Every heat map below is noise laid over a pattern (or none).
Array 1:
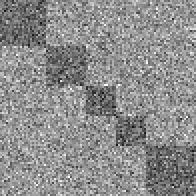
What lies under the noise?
blocks along the diagonal
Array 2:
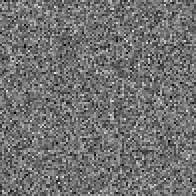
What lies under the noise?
only noise
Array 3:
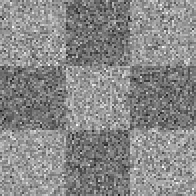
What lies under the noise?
a checkerboard
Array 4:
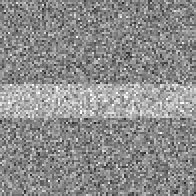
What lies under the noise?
one band of rows
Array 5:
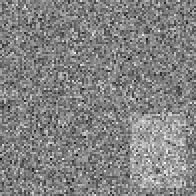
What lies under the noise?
one block
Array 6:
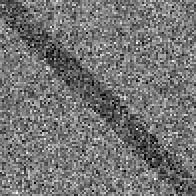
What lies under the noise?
a diagonal band
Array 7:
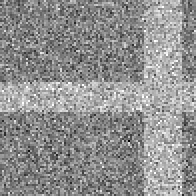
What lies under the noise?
bands of rows crossing bands of columns
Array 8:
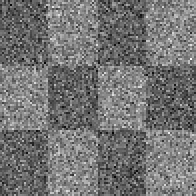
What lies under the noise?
a checkerboard
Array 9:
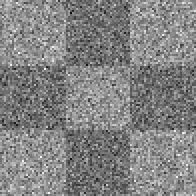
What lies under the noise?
a checkerboard
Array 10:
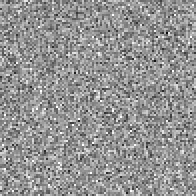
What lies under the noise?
only noise
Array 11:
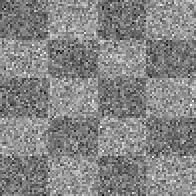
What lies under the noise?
a checkerboard
